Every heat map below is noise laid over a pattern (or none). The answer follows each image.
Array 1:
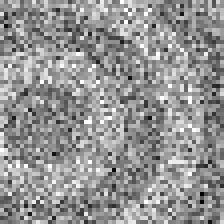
rings round one point
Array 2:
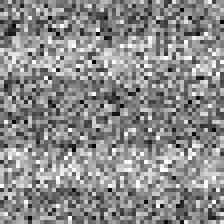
horizontal stripes
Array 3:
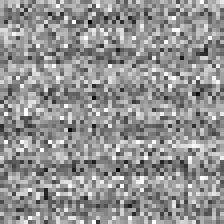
horizontal stripes
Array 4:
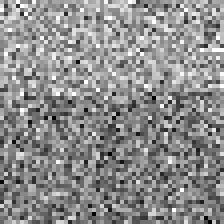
a sharp edge
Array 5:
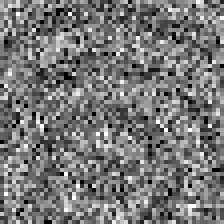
rings round one point
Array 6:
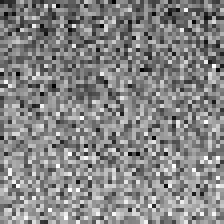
a smooth slope
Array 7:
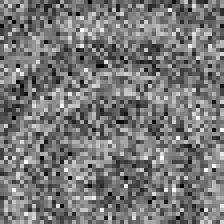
rings round one point
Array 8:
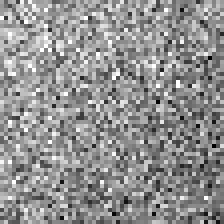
a smooth slope
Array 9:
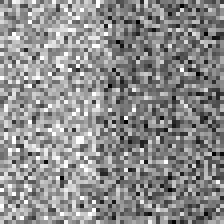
a sharp edge
